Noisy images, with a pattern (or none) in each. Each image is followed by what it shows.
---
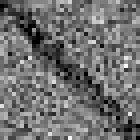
a diagonal band
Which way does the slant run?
top left to bottom right
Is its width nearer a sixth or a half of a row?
a sixth
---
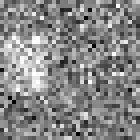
one block
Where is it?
middle left
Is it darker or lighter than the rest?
lighter
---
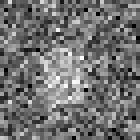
one block
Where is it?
centre
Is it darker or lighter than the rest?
lighter
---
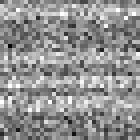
bands of rows
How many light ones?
4
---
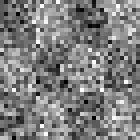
a checkerboard
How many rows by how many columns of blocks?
3 by 4
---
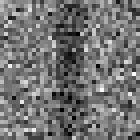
one band of columns
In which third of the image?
middle
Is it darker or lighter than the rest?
darker
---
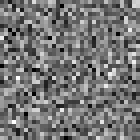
only noise
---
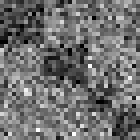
blocks along the diagonal
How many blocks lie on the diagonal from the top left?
4
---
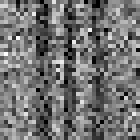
bands of columns
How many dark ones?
3
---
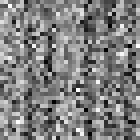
bands of columns
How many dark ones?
5
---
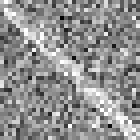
a diagonal band
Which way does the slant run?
top left to bottom right
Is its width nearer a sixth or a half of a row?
a sixth
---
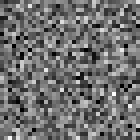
only noise
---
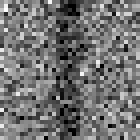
one band of columns
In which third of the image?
middle
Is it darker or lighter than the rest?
darker
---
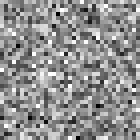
only noise
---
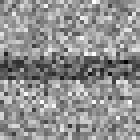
one band of rows
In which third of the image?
middle
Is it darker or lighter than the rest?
darker
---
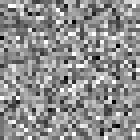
only noise
